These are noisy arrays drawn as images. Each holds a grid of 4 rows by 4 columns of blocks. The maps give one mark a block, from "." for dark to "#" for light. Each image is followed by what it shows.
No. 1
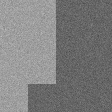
# # . .
# # . .
# # . .
# . . .
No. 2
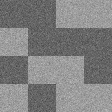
. . # #
# . . .
. # # .
# . # #
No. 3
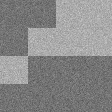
. . # #
. # # #
# . . .
. . . .
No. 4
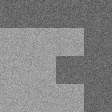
. . . .
# # # .
# # . .
# # # .
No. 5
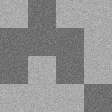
# . # #
. . . #
. # . #
# # # .
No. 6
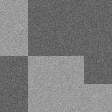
# . . .
# . . .
. # # .
. # # #
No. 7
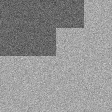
. . . #
. . # #
# # # #
# # # #
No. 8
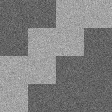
. . # #
. # # .
# # . .
# . . .
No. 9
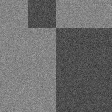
# . # #
# # . .
# # . .
# # . .
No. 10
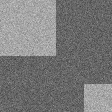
# # . .
# # . .
. . . .
. . . #
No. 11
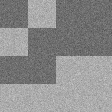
. # . .
# . . .
. . # #
# # # #
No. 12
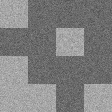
# . . .
. . # .
# . . .
# # . #
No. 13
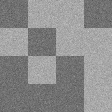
. # # .
# . # #
. # . #
. . . #
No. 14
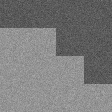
. . . .
# # . .
# # # .
# # # #
